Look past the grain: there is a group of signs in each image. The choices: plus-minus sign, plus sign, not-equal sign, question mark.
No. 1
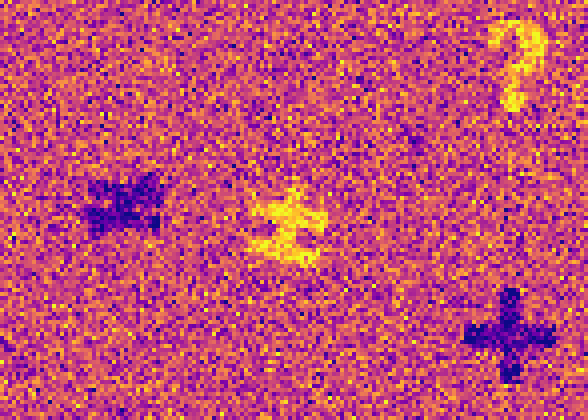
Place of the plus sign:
bottom right
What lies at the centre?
plus-minus sign
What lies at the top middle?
nothing
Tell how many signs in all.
4
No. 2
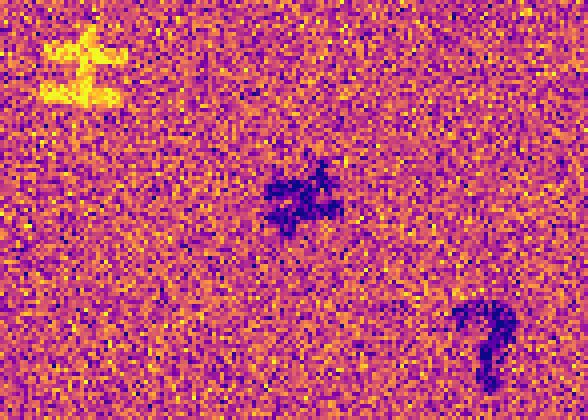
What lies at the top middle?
nothing
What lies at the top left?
plus-minus sign
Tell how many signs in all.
3
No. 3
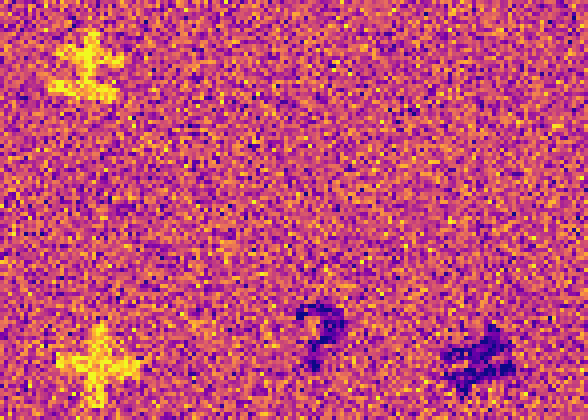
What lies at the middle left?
nothing
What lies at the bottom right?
not-equal sign
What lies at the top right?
nothing
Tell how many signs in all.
4
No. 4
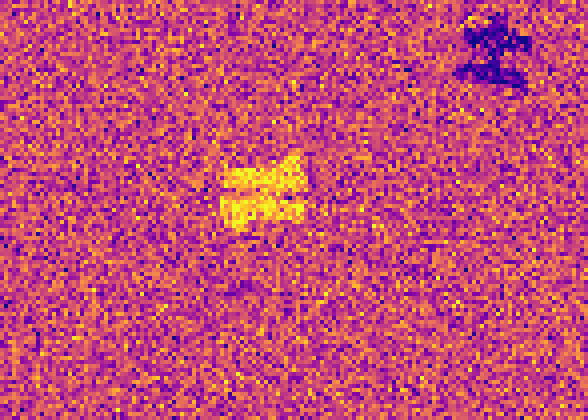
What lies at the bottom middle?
nothing
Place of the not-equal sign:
centre
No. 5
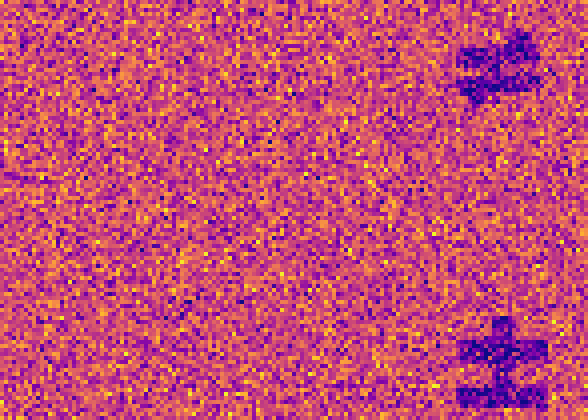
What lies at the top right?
not-equal sign
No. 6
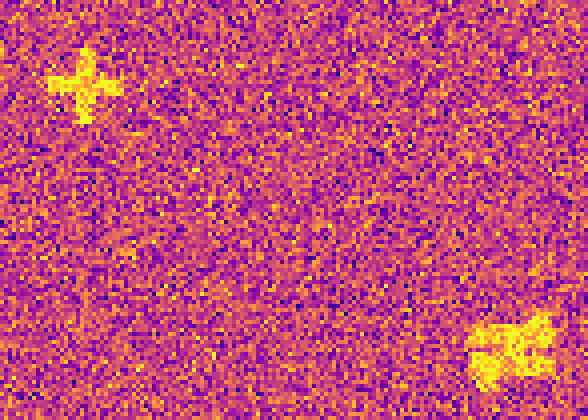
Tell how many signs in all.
2
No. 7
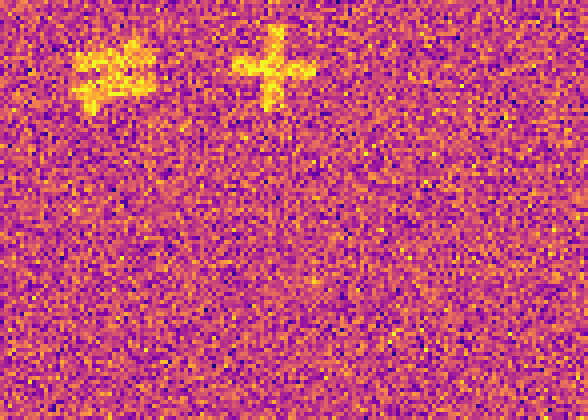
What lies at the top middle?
plus sign
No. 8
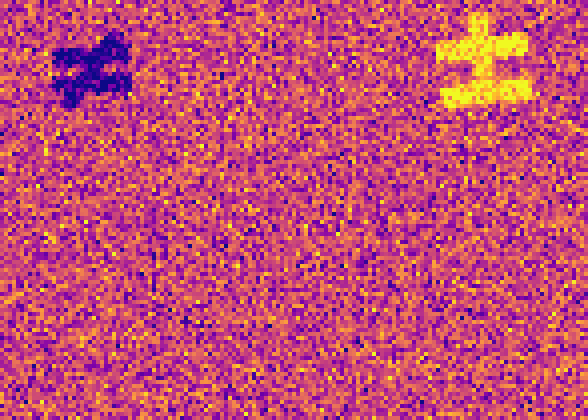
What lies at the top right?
plus-minus sign
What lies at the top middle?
nothing
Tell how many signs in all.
2
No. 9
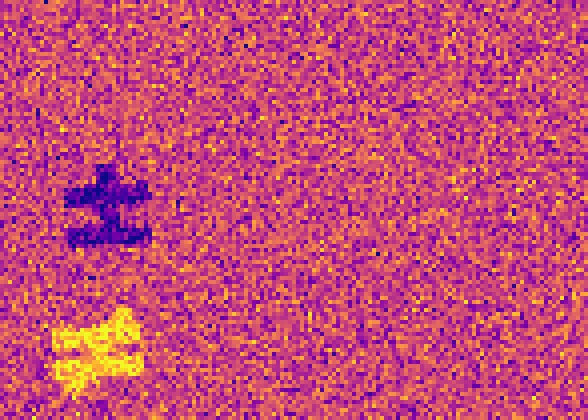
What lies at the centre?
nothing
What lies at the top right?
nothing
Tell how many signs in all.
2
